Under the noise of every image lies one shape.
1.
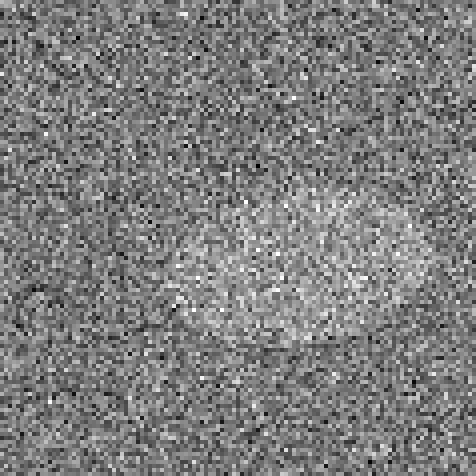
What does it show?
light ellipse
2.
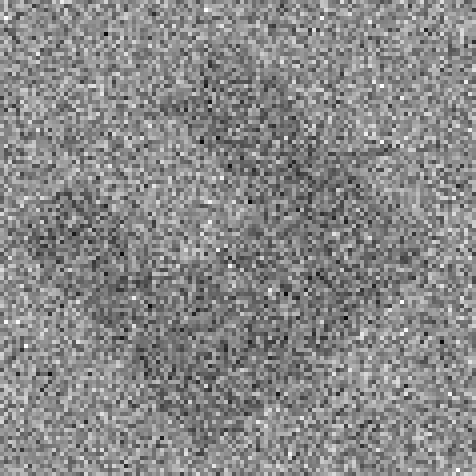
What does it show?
dark square with a notch
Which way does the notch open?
up and left
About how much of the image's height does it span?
nearly all
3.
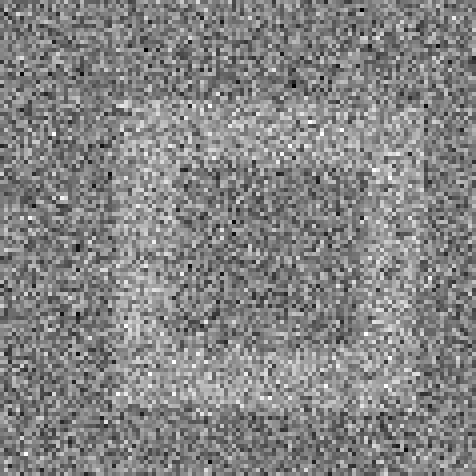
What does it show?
light square frame
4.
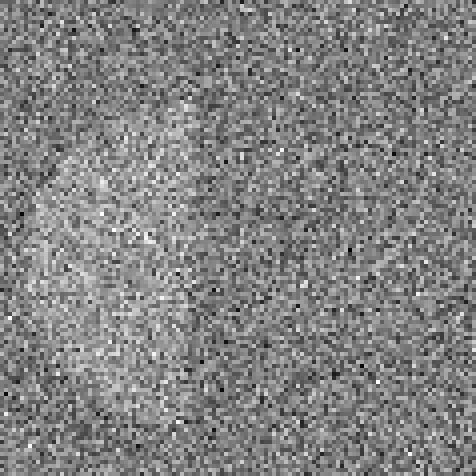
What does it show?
light half disc
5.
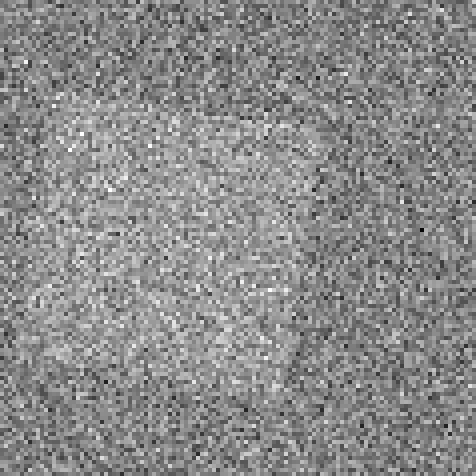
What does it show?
light square
